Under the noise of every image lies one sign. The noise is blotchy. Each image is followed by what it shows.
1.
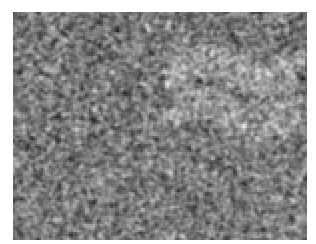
approximately sign
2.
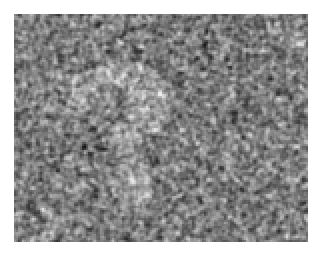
question mark
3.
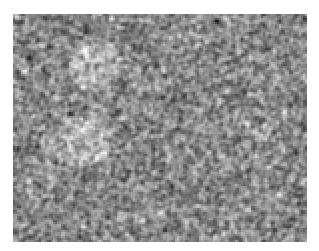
colon
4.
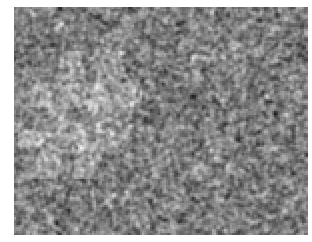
hash sign
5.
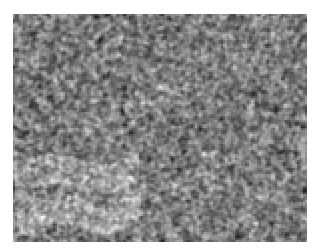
approximately sign
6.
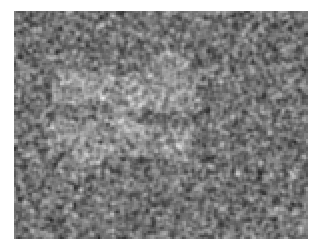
not-equal sign
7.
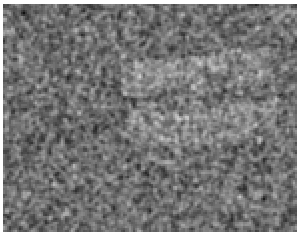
equals sign
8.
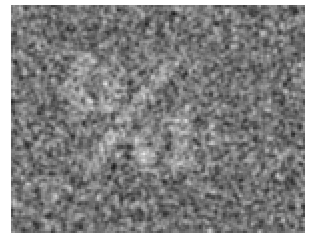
percent sign
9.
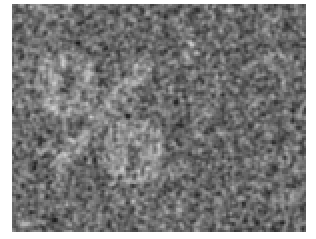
percent sign
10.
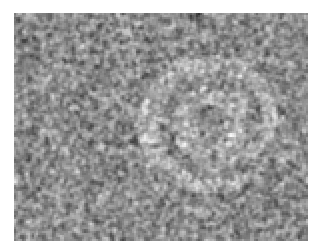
at sign
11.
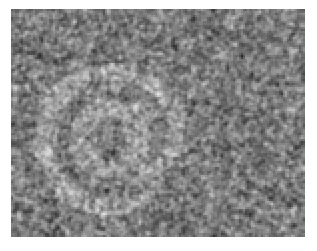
at sign
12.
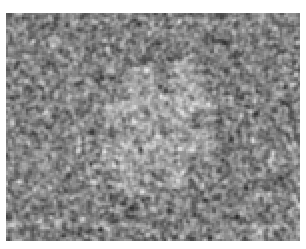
hash sign
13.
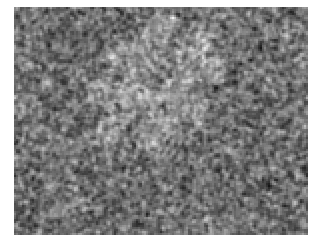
hash sign
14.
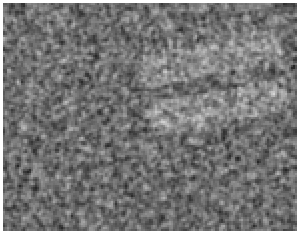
equals sign
